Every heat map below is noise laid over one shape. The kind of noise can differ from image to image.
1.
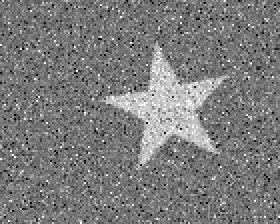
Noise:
heavy tails
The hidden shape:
star
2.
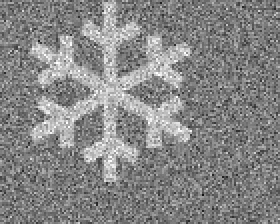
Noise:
independent entries
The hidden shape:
snowflake
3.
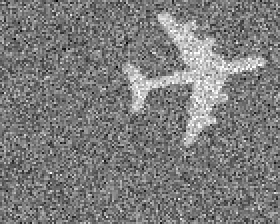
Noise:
independent entries
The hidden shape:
airplane
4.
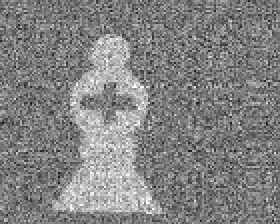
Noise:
low rank plus noise
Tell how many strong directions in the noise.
five to eight
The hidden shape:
chess bishop
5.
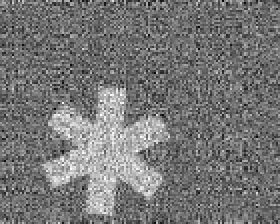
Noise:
low rank plus noise
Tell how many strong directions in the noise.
three or four
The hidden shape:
asterisk
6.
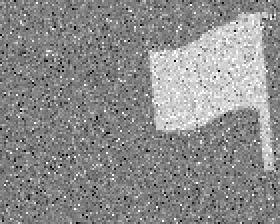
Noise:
heavy tails
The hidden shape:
flag
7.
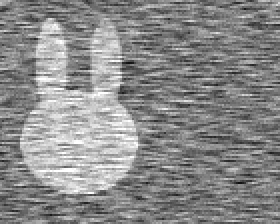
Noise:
streaked along the rows
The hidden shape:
rabbit's head
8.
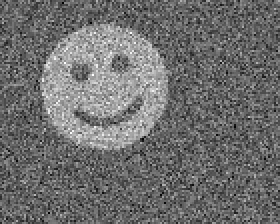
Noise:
independent entries
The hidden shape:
smiling face
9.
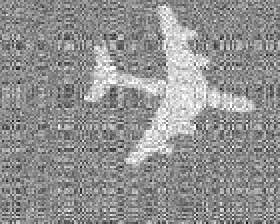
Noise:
low rank plus noise
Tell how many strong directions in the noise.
one
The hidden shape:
airplane
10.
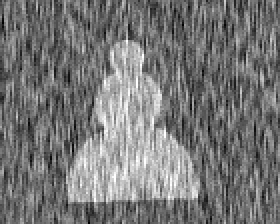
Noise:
streaked along the columns
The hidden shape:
chess pawn
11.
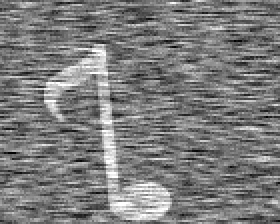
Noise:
streaked along the rows
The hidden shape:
musical note
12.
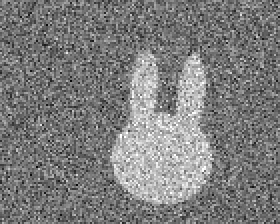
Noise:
independent entries
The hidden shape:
rabbit's head
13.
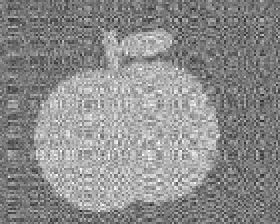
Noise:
low rank plus noise
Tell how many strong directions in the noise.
one
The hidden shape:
apple
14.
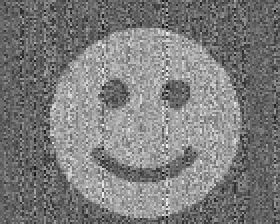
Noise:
columns of uneven size
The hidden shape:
smiling face
